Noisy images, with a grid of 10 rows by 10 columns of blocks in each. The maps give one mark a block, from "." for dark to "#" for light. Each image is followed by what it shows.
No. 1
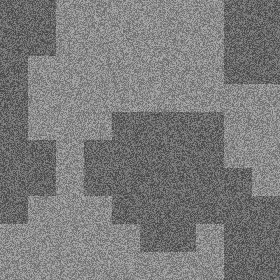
..######..
..######..
.#######..
.#########
.###....##
..#.....##
..#......#
.###......
#####..#..
########..
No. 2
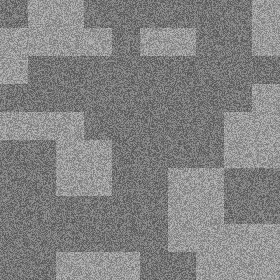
.##......#
####.##..#
#.........
.........#
###.....##
..##....##
..##..##..
......##..
......####
..###..###
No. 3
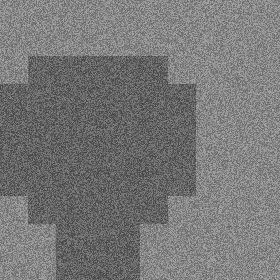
##########
##########
#.....####
.......###
.......###
.......###
.......###
#.....####
##...#####
##...#####
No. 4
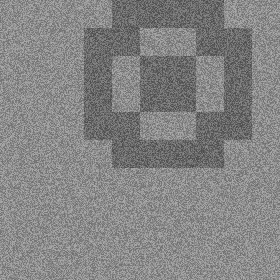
####....##
###..##..#
###.#..#.#
###.#..#.#
###..##..#
####....##
##########
##########
##########
##########
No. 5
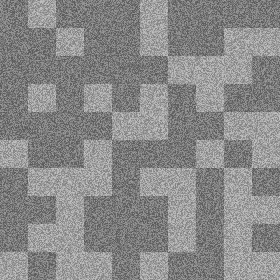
.#...#....
..#..#..##
......###.
.#.#.#.#..
....##..##
#..#...#.#
.###.##.#.
..#...#.##
.##...#.#.
#.##.#..##
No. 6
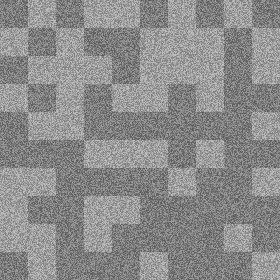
.#.##.#.#.
#.#..###.#
.###.###.#
#.#.##.#..
.##......#
...###.#..
##....#..#
#..##.....
##.#....#.
.#...#...#
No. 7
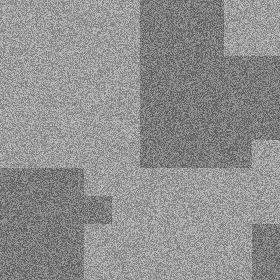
#####...##
#####...##
#####.....
#####.....
#####.....
#####....#
...#######
....######
...######.
...######.
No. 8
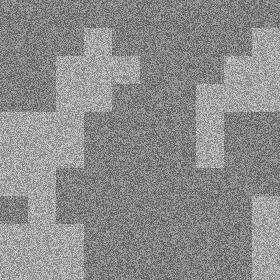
..........
...#.....#
..###...##
..##...###
###....#..
###....#..
##........
.#.......#
###......#
###......#
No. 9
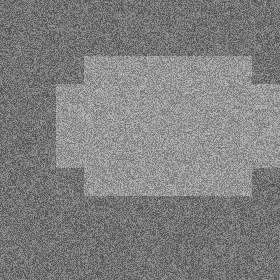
..........
..........
...######.
..########
..########
..########
...######.
..........
..........
..........
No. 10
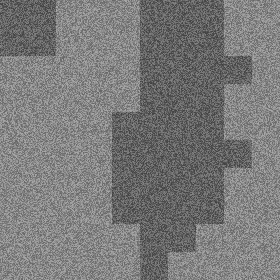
..###...##
..###...##
#####....#
#####...##
####....##
####.....#
####....##
####....##
#####..###
#####.####
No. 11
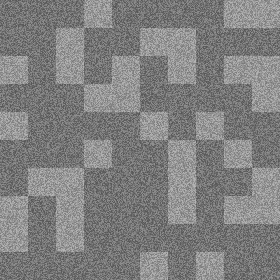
...#....##
..#..##...
#.#.#.#.##
...##....#
#....#.#..
...#..#.#.
.##...#..#
#.#...#.##
#.#.......
.....#.#..
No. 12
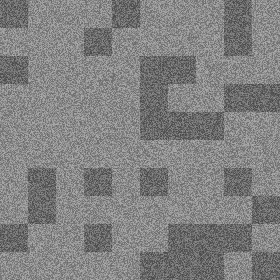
.###.###.#
###.####.#
.####..###
#####.##..
#####...##
##########
#.#.#.##.#
#.#######.
.##.##...#
#####...#.
